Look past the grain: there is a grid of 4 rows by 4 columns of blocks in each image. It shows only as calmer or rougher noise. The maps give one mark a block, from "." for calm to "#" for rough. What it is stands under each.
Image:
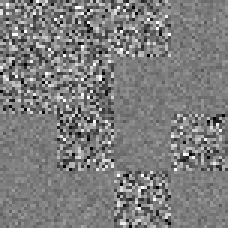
# # # .
# # . .
. # . #
. . # .
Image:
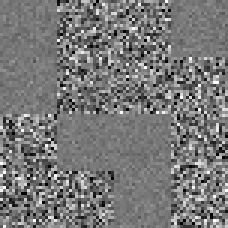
. # # .
. # # #
# . . #
# # . #
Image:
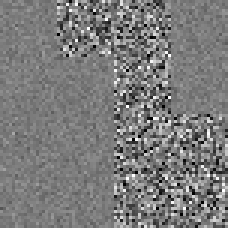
. # # .
. . # .
. . # #
. . # #
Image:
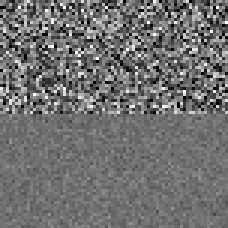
# # # #
# # # #
. . . .
. . . .
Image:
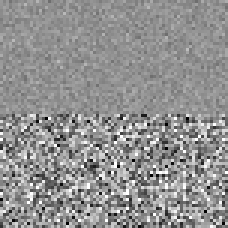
. . . .
. . . .
# # # #
# # # #
